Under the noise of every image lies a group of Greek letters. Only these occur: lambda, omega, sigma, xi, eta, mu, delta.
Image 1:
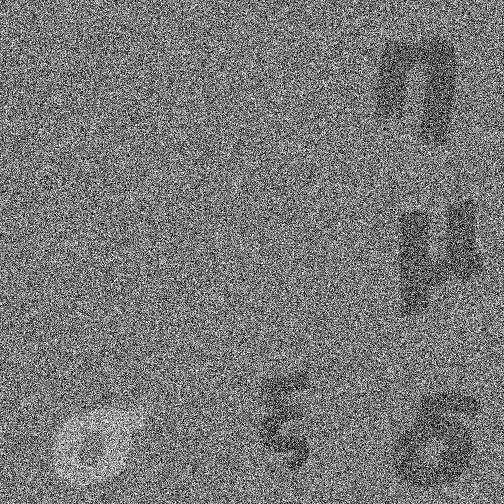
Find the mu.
middle right
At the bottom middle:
xi
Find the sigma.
bottom left
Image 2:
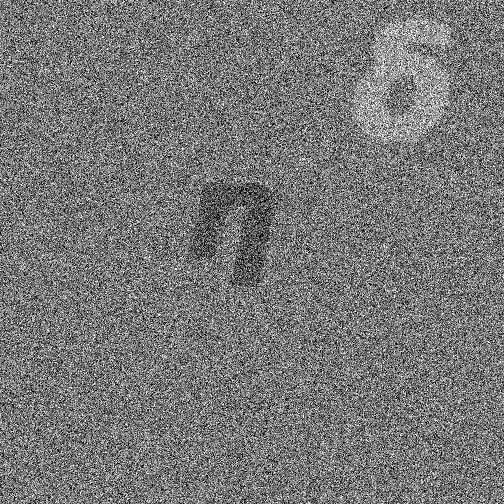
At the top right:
delta
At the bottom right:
nothing
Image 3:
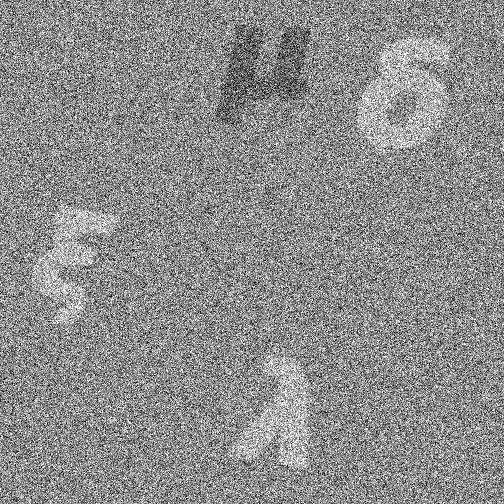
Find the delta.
top right
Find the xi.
middle left
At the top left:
nothing
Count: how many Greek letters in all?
4
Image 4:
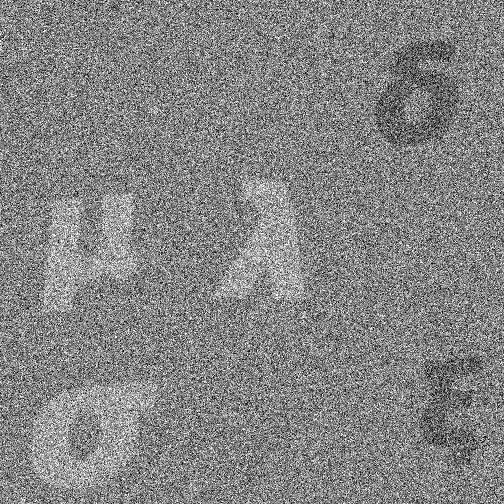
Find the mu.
middle left
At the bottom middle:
nothing
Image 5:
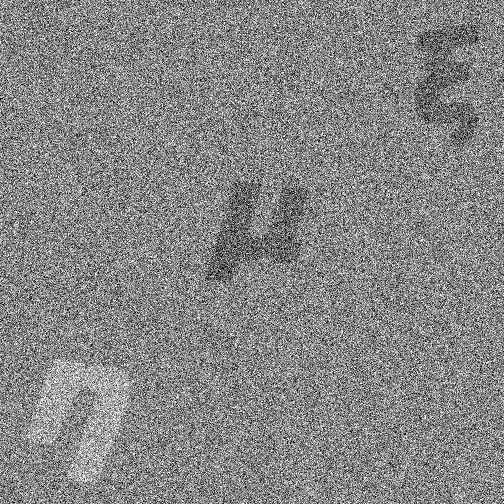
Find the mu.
centre
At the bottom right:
nothing
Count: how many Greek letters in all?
3
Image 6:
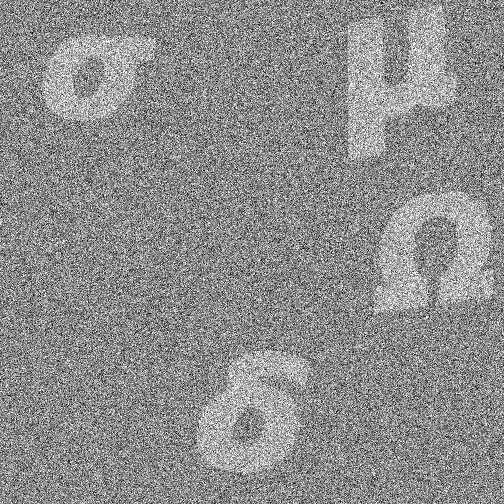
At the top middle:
nothing
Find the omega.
middle right
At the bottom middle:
delta
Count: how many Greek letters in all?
4
